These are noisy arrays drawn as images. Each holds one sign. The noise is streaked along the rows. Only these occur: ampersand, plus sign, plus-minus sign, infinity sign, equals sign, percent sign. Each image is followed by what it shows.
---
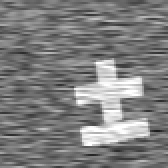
plus-minus sign
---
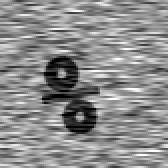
percent sign
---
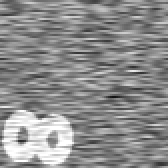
infinity sign
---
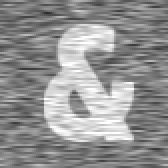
ampersand
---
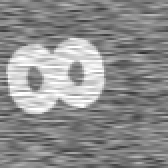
infinity sign
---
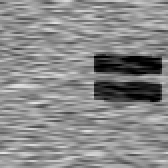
equals sign
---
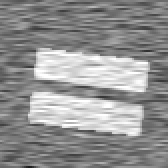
equals sign
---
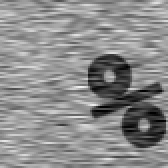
percent sign
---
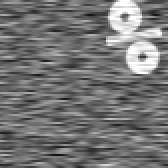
percent sign
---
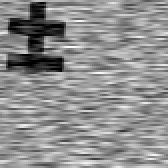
plus-minus sign
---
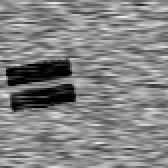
equals sign
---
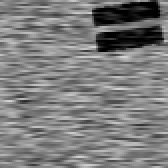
equals sign
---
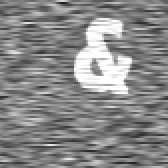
ampersand
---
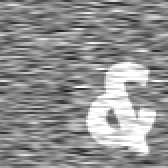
ampersand
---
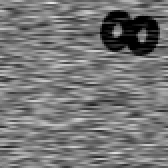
infinity sign
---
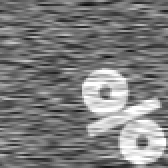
percent sign
